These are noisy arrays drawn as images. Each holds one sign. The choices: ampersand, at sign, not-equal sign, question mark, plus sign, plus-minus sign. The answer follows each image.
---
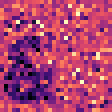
ampersand
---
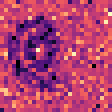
at sign
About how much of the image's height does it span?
two thirds
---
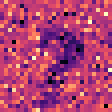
question mark
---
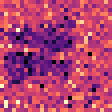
not-equal sign
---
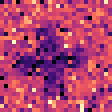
plus sign
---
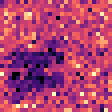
not-equal sign
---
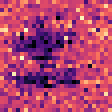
plus-minus sign
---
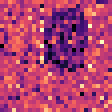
at sign
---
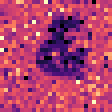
ampersand
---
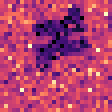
not-equal sign
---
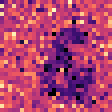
ampersand
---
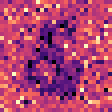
ampersand
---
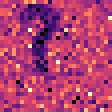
question mark
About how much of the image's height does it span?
two thirds
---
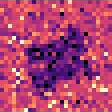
not-equal sign
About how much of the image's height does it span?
two thirds
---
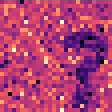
question mark
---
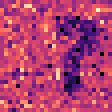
question mark
